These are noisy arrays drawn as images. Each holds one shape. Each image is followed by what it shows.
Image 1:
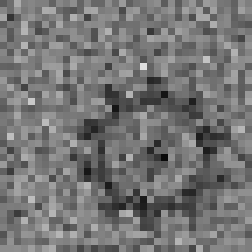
dark gear
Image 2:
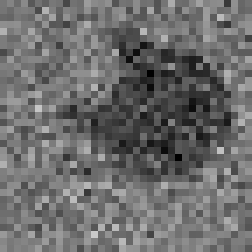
dark cat's head
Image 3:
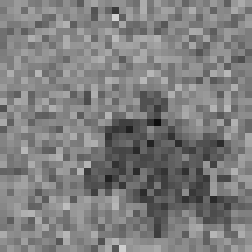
dark turtle
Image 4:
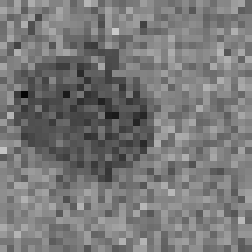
dark apple
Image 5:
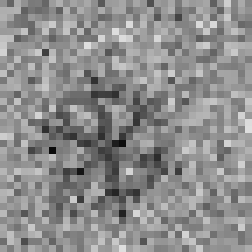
dark snowflake
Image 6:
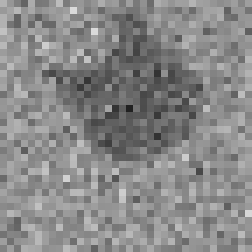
dark cat's head
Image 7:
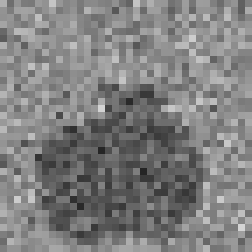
dark apple
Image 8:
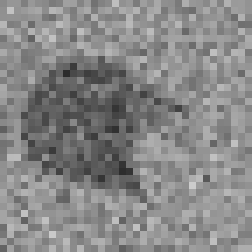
dark cat's head
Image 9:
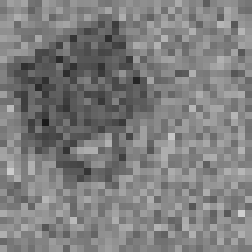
dark cup
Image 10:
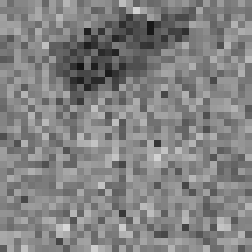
dark bottle
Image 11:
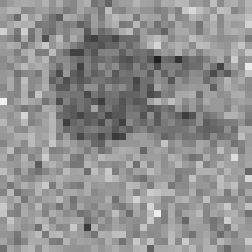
dark rabbit's head
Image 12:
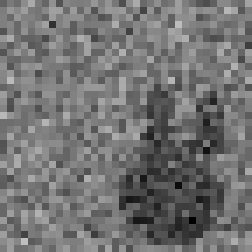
dark rabbit's head
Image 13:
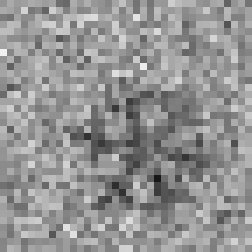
dark snowflake
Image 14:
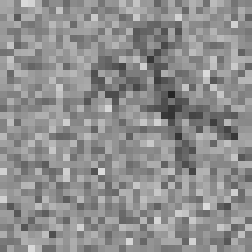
dark pair of scissors
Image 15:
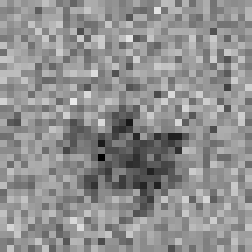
dark turtle
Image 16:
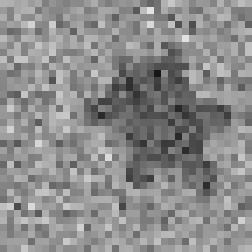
dark turtle
